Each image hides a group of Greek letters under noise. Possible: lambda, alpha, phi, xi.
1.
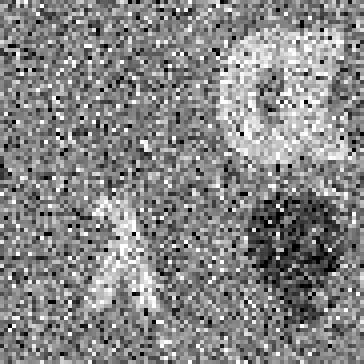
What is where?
top right: light alpha; bottom left: light lambda; bottom right: dark phi
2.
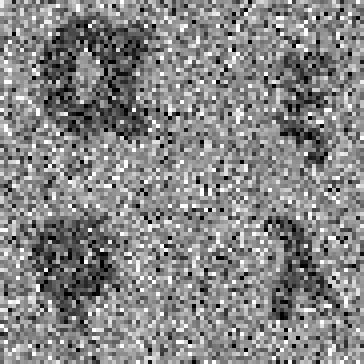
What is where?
top left: dark alpha; top right: dark xi; bottom left: dark phi; bottom right: dark lambda
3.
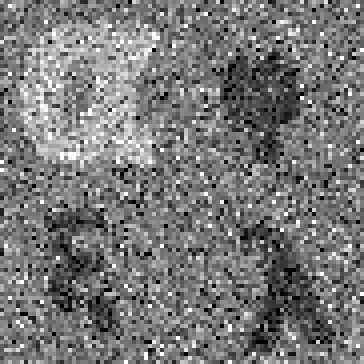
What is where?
top left: light alpha; top right: dark phi; bottom left: dark xi; bottom right: dark lambda
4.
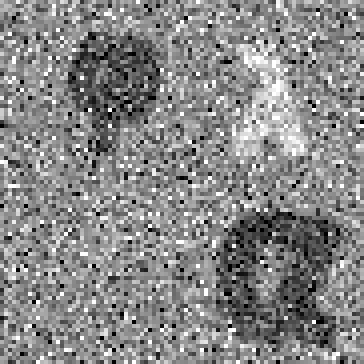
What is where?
top left: dark phi; top right: light lambda; bottom right: dark alpha
